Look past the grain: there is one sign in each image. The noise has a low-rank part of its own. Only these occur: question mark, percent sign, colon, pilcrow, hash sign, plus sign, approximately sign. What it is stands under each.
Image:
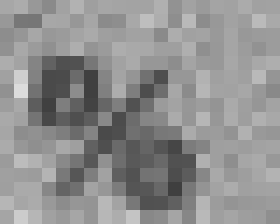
percent sign
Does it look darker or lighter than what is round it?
darker
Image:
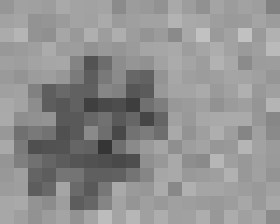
hash sign
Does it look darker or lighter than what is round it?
darker
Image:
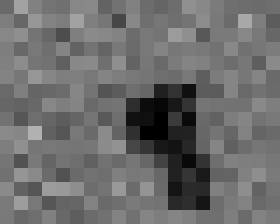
pilcrow
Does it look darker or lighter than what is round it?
darker
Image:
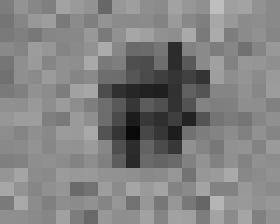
hash sign
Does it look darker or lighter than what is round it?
darker
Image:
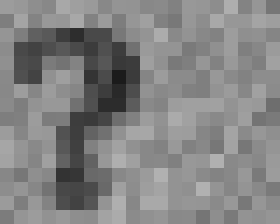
question mark
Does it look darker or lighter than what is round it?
darker
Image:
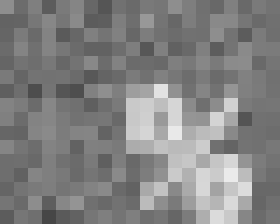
percent sign
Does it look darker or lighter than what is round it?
lighter
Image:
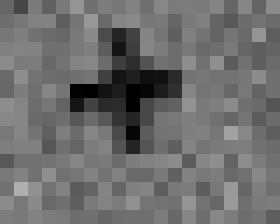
plus sign
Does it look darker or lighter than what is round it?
darker
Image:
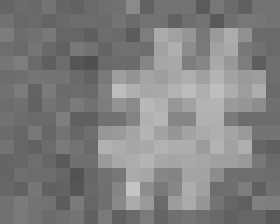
hash sign
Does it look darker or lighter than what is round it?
lighter
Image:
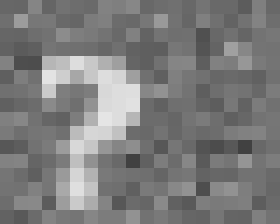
question mark
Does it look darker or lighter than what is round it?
lighter
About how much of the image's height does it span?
two thirds
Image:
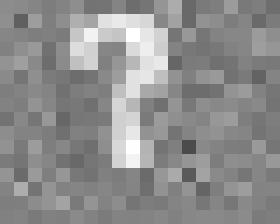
question mark
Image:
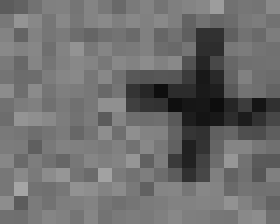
plus sign
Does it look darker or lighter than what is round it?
darker
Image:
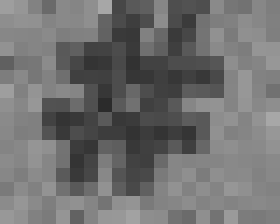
hash sign
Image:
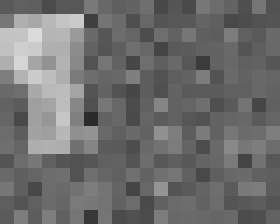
pilcrow
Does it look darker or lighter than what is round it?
lighter
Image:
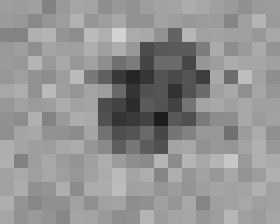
hash sign
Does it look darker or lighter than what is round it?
darker
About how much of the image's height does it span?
half
